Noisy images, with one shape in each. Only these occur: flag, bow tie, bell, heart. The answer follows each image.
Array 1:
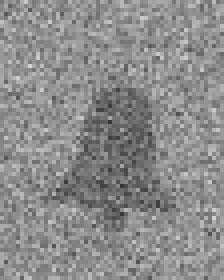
bell
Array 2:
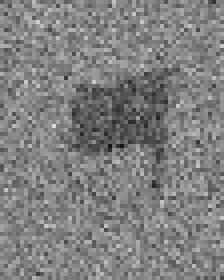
flag
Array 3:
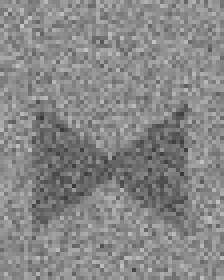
bow tie
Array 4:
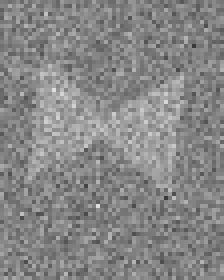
bow tie
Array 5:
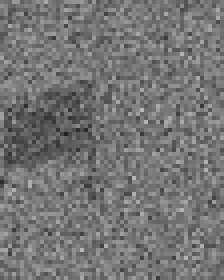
flag
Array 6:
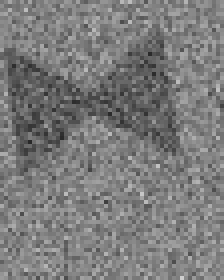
bow tie
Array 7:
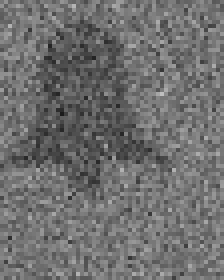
bell
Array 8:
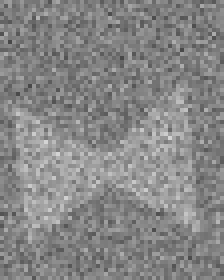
bow tie
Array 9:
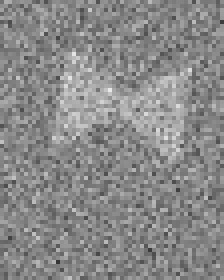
bow tie
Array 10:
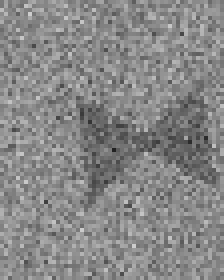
bow tie
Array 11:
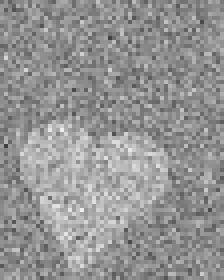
heart
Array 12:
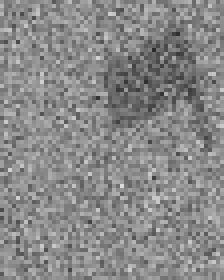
flag
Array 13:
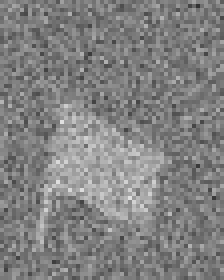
flag
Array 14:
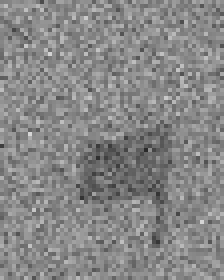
flag
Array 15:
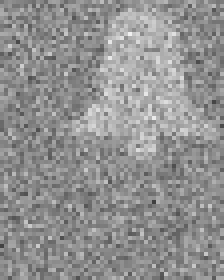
bell
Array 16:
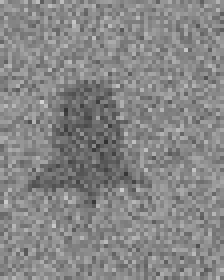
bell
